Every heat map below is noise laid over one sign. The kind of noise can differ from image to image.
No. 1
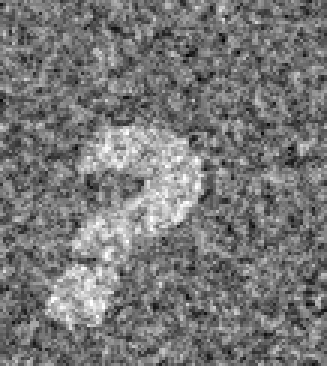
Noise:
blotchy
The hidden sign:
question mark
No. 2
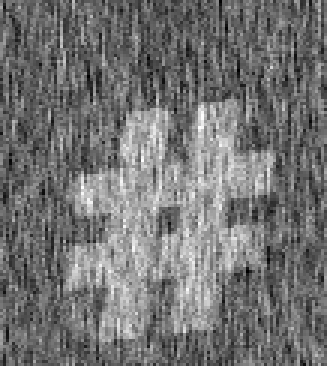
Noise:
streaked along the columns
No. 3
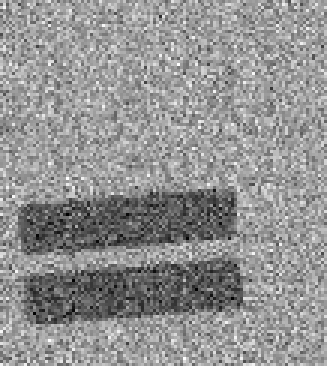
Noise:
low rank plus noise
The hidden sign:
equals sign
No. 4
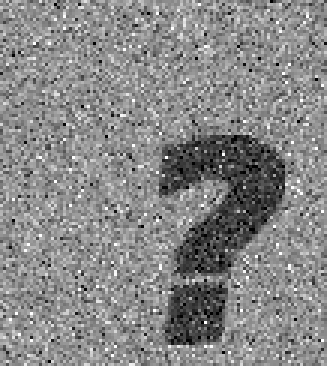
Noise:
heavy tails
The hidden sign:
question mark
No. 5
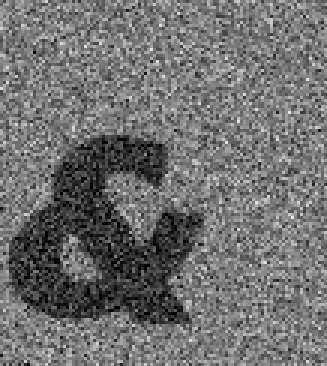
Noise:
independent entries
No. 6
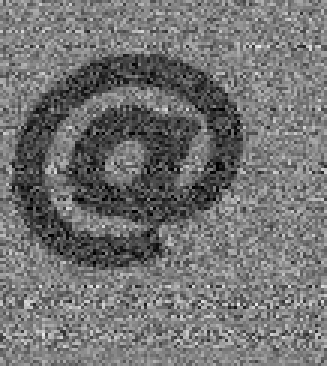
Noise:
rows of uneven size
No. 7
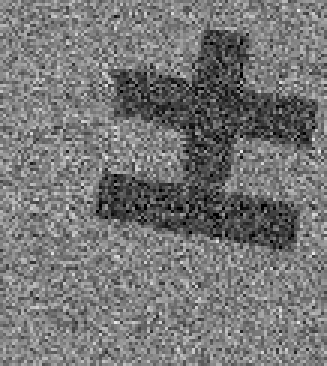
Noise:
low rank plus noise
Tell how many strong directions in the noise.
three or four
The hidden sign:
plus-minus sign
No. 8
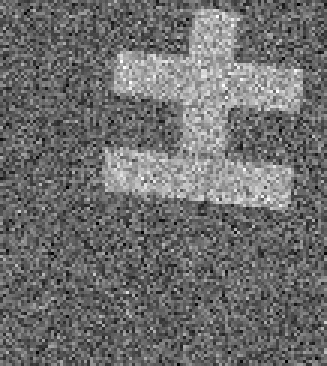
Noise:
independent entries
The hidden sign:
plus-minus sign
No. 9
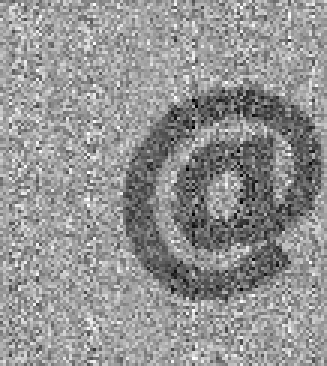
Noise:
columns of uneven size
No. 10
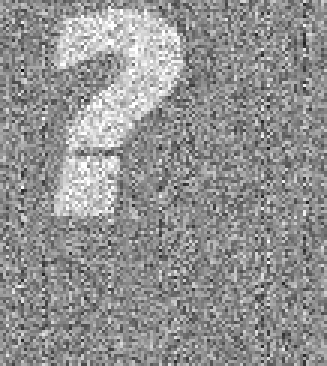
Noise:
columns of uneven size
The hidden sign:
question mark
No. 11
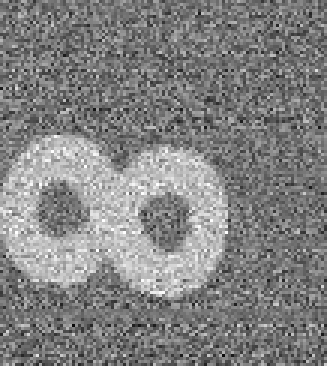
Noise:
rows of uneven size
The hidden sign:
infinity sign
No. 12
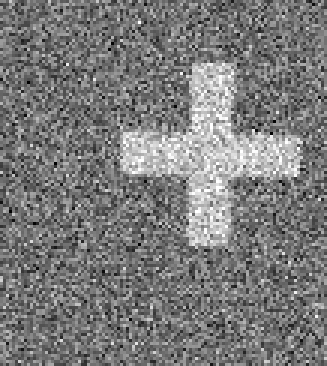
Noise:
independent entries
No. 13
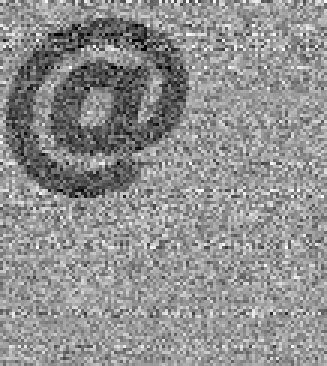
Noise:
rows of uneven size
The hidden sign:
at sign
